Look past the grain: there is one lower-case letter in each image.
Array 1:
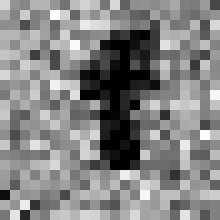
dark f
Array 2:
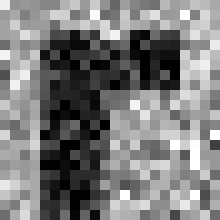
dark r
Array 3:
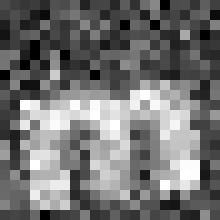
light m
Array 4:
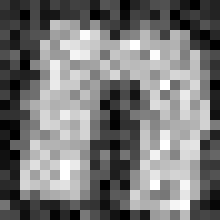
light n
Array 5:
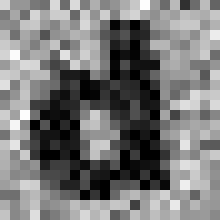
dark d
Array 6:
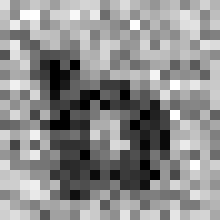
dark b
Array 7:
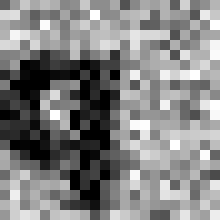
dark q
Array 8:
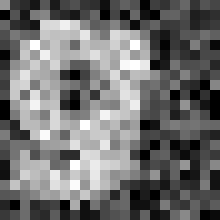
light g
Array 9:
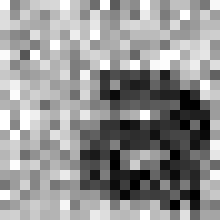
dark a
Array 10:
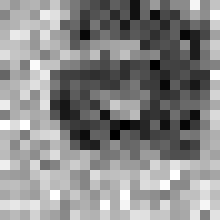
dark a
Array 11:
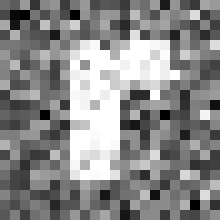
light r
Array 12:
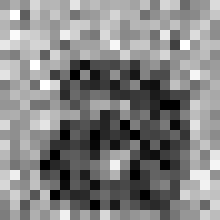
dark a
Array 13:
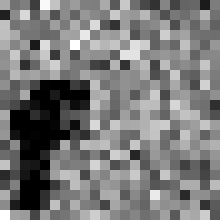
dark f
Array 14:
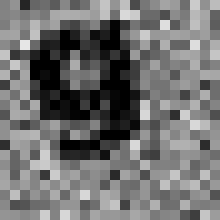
dark g
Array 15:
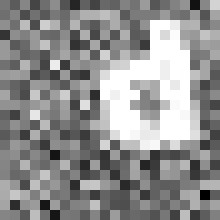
light d
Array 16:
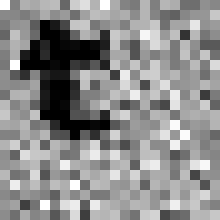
dark t
